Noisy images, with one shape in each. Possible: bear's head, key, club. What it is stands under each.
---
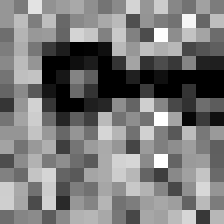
key
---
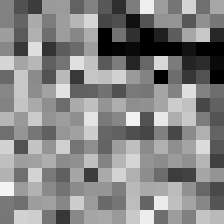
key
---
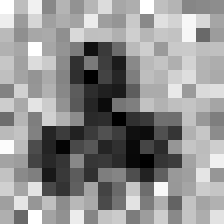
club
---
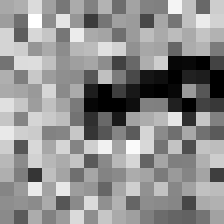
key
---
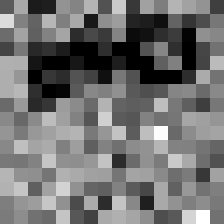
key
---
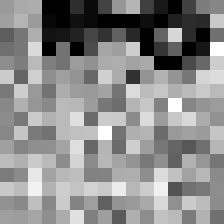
key
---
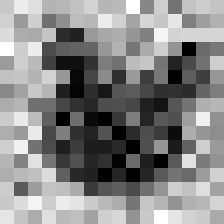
bear's head
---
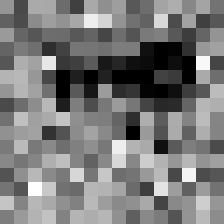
key
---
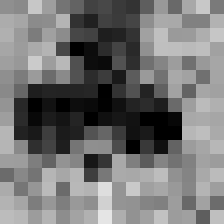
club
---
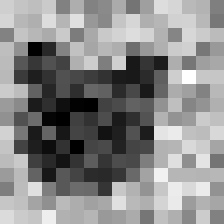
bear's head
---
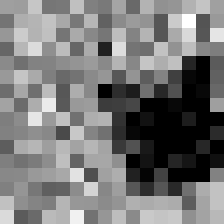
bear's head
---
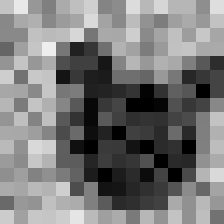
bear's head
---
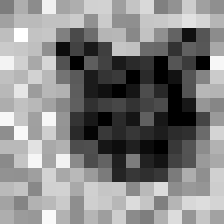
bear's head
